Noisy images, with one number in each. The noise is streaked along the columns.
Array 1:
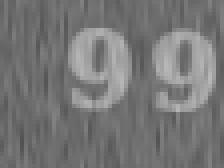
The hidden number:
99
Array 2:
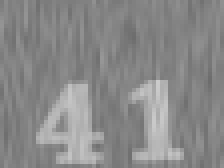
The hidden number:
41
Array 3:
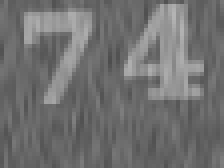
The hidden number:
74
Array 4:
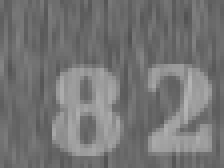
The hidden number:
82
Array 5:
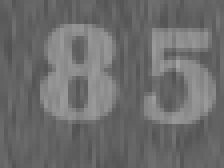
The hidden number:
85
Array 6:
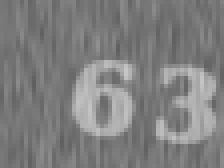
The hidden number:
63
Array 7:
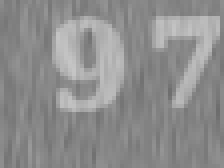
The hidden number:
97
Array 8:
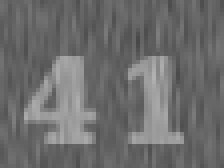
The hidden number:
41
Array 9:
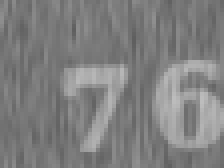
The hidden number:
76
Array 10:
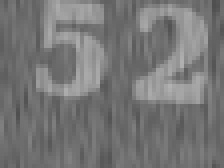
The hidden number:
52
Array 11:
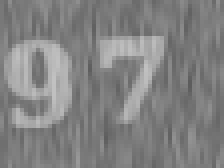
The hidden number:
97
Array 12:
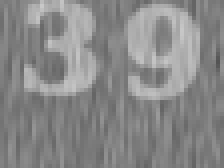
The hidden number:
39
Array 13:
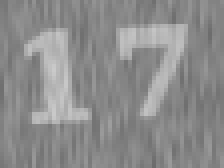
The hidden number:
17
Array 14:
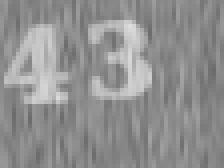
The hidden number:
43
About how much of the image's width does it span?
two thirds
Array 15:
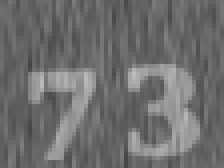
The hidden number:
73
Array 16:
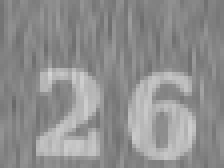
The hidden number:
26
